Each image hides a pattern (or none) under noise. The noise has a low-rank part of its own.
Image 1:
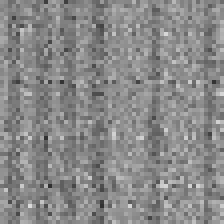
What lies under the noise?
bands of columns
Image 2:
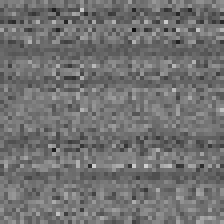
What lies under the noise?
bands of rows
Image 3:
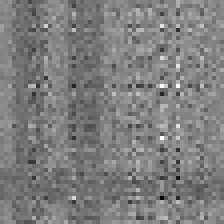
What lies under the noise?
bands of rows crossing bands of columns
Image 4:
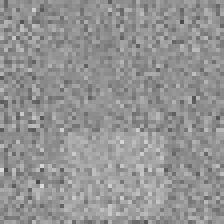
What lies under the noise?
one block
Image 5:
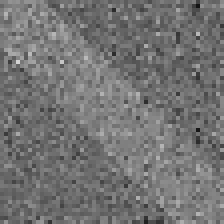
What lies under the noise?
a diagonal band
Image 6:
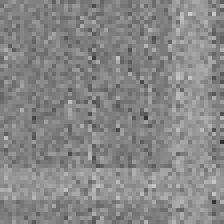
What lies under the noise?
bands of rows crossing bands of columns
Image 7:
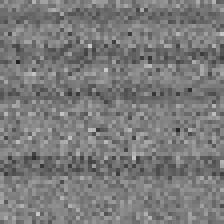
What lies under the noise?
bands of rows
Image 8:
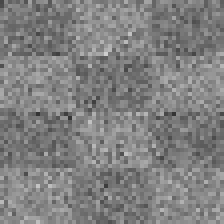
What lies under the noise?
a checkerboard
